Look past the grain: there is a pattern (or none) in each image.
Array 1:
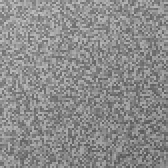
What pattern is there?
a smooth slope
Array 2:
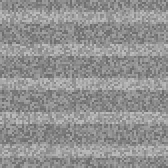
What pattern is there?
horizontal stripes
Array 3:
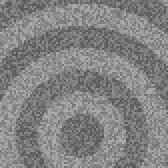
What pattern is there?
rings round one point
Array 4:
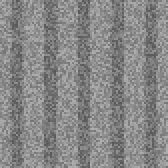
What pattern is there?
vertical stripes
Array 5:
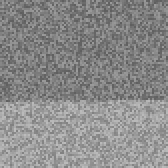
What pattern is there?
a sharp edge
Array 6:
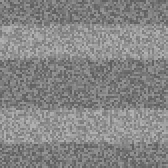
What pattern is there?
horizontal stripes
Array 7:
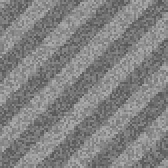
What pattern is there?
diagonal stripes
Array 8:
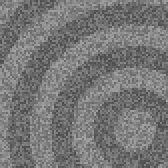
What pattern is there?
rings round one point
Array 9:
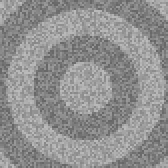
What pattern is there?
rings round one point
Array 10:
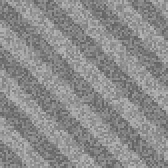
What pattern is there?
diagonal stripes
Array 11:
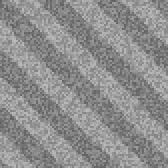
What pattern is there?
diagonal stripes
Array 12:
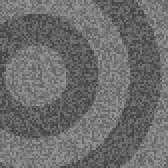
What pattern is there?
rings round one point
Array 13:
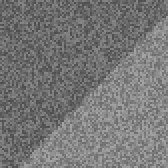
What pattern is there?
a sharp edge
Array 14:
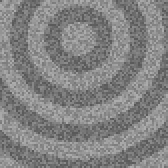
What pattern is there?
rings round one point
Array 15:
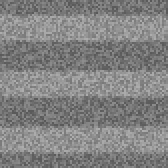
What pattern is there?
horizontal stripes
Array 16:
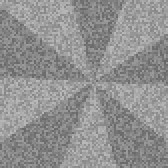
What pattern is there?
spokes from one point
